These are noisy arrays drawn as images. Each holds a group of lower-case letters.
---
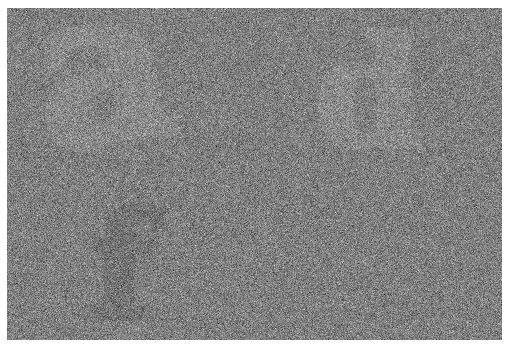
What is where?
top left: light a; top right: light d; bottom left: dark f
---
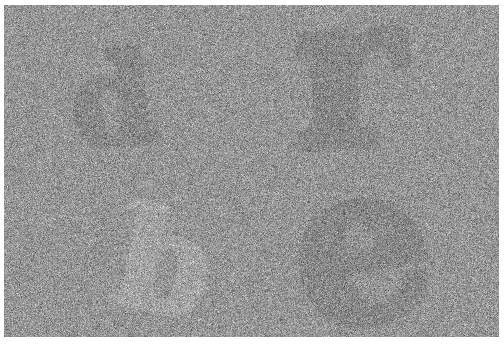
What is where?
top left: dark d; top right: dark r; bottom left: light b; bottom right: dark e
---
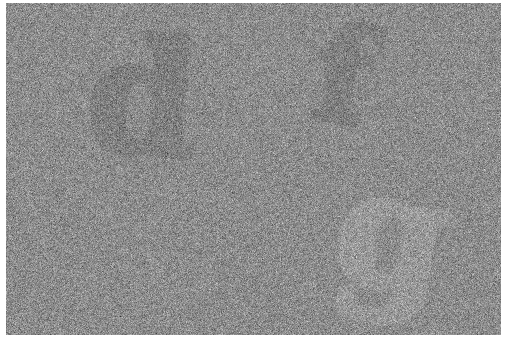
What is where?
top left: dark d; top right: dark f; bottom right: light g
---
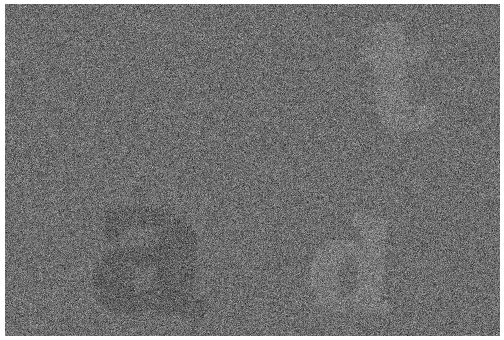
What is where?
top right: light t; bottom left: dark a; bottom right: light d
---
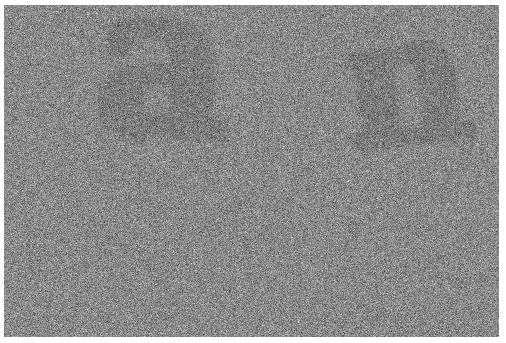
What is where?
top left: dark a; top right: dark n
